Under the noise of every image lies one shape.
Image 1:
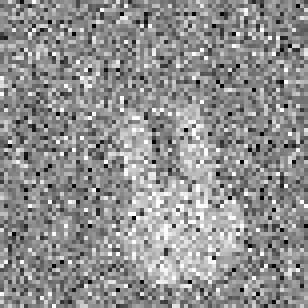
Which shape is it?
rabbit's head
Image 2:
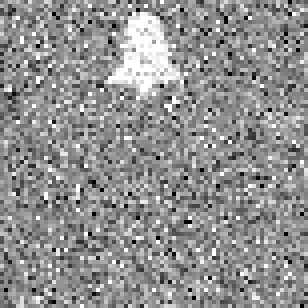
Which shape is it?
bell
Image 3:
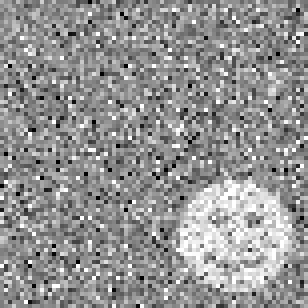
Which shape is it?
smiling face
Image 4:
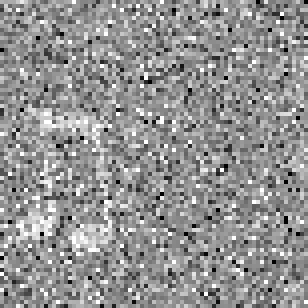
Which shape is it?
pair of musical notes
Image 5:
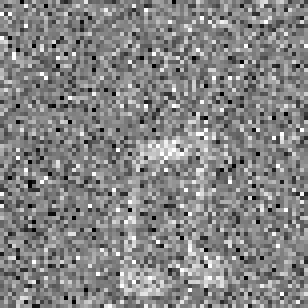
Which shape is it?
pair of musical notes
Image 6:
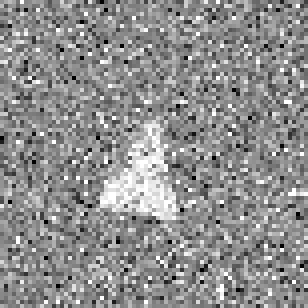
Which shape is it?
chess pawn
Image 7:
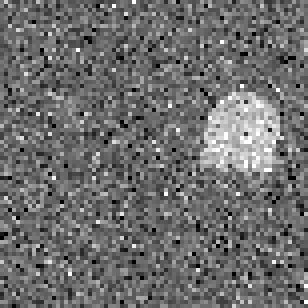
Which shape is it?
ghost
